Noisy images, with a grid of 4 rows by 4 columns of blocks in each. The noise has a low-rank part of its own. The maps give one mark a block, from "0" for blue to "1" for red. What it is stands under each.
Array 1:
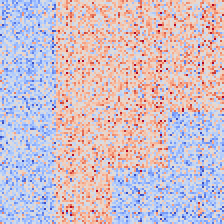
0 1 1 1
0 1 1 1
0 1 1 0
0 1 0 0
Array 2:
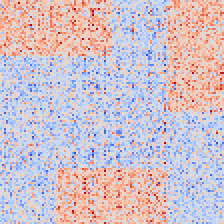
1 1 0 1
0 0 0 1
0 0 0 0
0 1 1 0
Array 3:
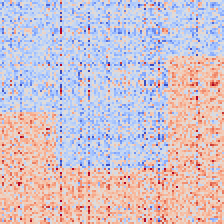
0 0 0 0
0 0 0 1
1 0 0 1
1 1 1 1
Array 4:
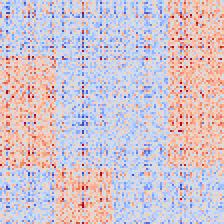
0 0 0 1
1 0 0 1
1 0 0 1
0 1 0 0
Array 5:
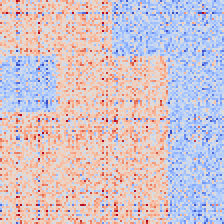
1 1 0 0
0 1 1 0
1 1 1 0
1 1 1 0
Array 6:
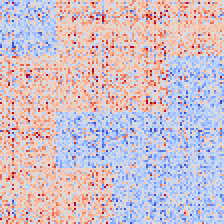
0 1 1 1
1 1 1 0
1 0 0 0
1 1 0 0
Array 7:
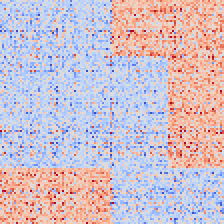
0 0 1 1
0 0 0 1
0 0 0 1
1 1 0 0
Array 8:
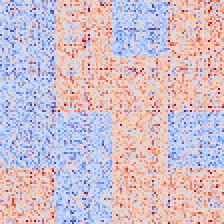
0 1 0 1
0 1 1 1
0 0 1 0
1 0 1 1
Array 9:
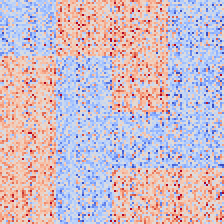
0 1 1 0
1 0 1 0
1 0 0 0
1 0 1 1
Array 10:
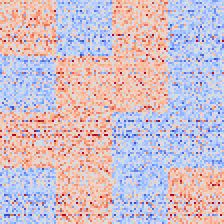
1 0 1 0
0 1 1 0
1 1 0 0
0 1 0 1
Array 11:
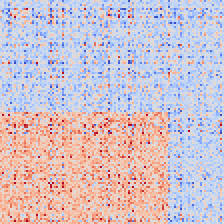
0 0 0 0
0 0 0 0
1 1 1 0
1 1 1 0
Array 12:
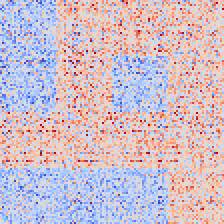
0 1 1 1
0 1 0 1
1 1 1 1
0 0 0 1
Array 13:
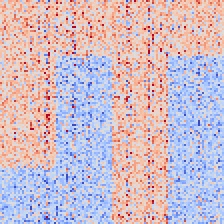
1 1 1 1
1 0 1 0
1 0 1 0
0 0 1 0
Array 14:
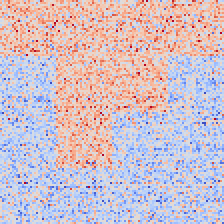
1 1 1 1
0 1 1 0
0 1 0 0
0 0 0 0
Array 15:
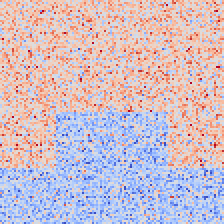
1 1 1 1
1 1 1 1
1 0 0 1
0 0 0 0
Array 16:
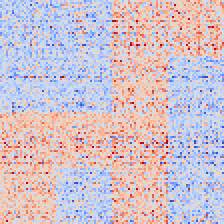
0 0 1 1
0 0 1 0
1 1 1 0
1 0 1 0
